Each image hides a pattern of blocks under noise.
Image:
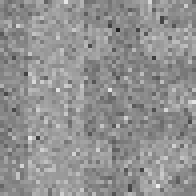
top and bottom mirror each other
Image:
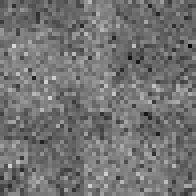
mirrored about the diagonal from the bottom left
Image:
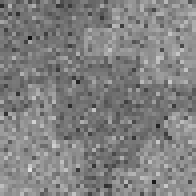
mirrored about the diagonal from the top left
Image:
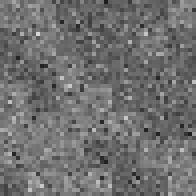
mirrored about the diagonal from the bottom left
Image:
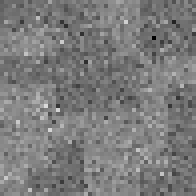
no symmetry
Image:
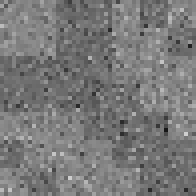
mirrored about the diagonal from the top left
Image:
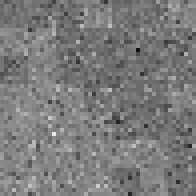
mirrored about the diagonal from the bottom left
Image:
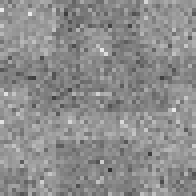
left and right mirror each other
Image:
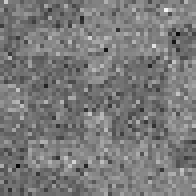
top and bottom mirror each other
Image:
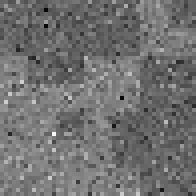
mirrored about the diagonal from the bottom left
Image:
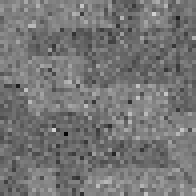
the same after a half turn
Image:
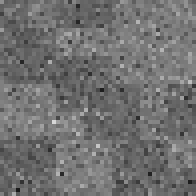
mirrored about the diagonal from the bottom left
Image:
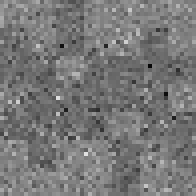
the same after a half turn
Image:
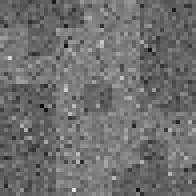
the same after a half turn
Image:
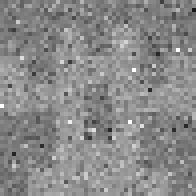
left and right mirror each other
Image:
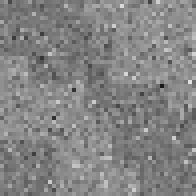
mirrored about the diagonal from the bottom left
